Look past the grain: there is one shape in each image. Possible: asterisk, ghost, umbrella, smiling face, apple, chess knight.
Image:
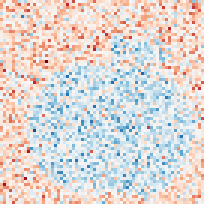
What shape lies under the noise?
apple
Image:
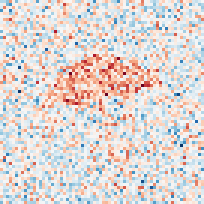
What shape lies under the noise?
umbrella
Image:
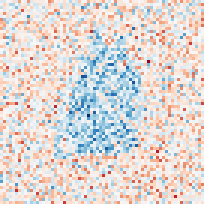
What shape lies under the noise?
chess knight
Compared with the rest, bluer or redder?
bluer
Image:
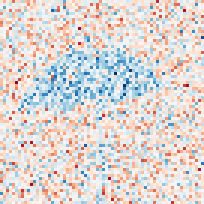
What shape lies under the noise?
umbrella
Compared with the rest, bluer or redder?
bluer
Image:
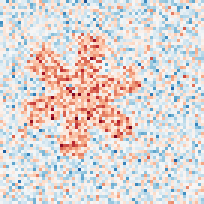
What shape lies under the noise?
asterisk
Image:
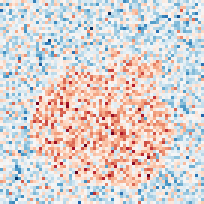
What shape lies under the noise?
apple
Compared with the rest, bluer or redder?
redder
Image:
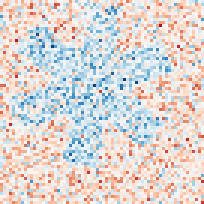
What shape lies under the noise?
asterisk
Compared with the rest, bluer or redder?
bluer
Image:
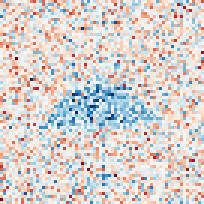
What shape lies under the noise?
umbrella
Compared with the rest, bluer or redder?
bluer
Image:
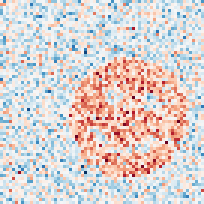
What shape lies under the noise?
smiling face
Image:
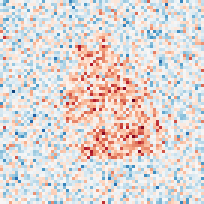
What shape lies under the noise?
chess knight
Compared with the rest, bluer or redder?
redder
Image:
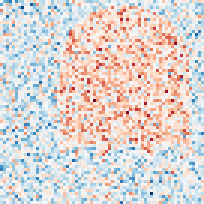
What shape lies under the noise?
ghost
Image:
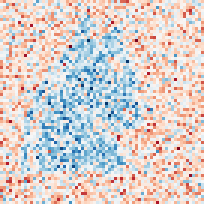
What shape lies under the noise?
chess knight
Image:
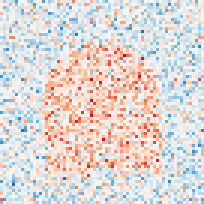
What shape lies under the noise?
ghost
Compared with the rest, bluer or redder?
redder
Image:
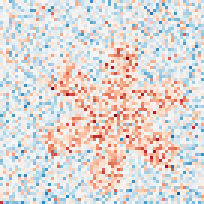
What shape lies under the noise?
asterisk
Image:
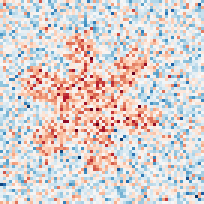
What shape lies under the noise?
asterisk
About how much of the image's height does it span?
two thirds
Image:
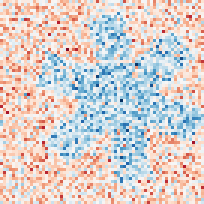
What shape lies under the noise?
asterisk
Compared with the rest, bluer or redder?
bluer
